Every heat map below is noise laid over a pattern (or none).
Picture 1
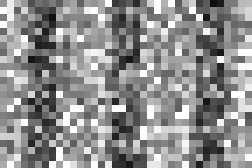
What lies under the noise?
vertical stripes
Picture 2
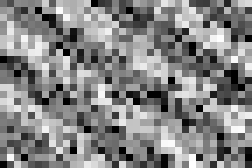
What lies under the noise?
diagonal stripes
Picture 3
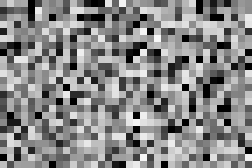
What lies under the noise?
only noise
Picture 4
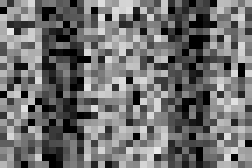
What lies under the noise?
vertical stripes
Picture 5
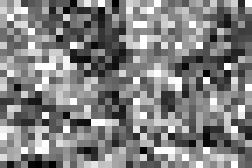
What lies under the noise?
spokes from one point
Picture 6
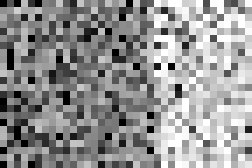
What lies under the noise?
a sharp edge
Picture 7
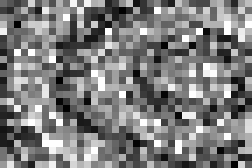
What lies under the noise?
rings round one point
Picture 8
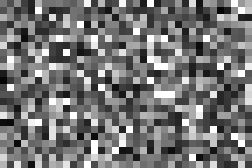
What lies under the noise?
only noise
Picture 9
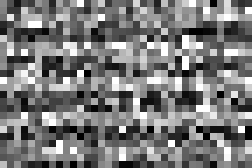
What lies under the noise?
horizontal stripes
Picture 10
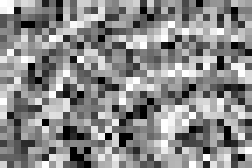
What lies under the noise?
rings round one point
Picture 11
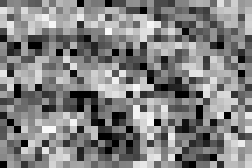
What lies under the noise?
rings round one point
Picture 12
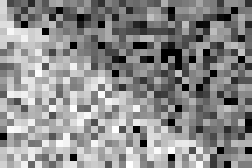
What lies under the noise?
a sharp edge
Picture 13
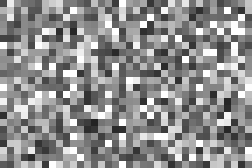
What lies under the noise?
only noise
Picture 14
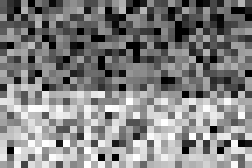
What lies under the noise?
a sharp edge
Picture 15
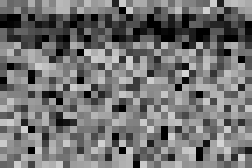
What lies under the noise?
one horizontal stripe
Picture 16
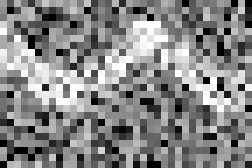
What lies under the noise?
a wavy band
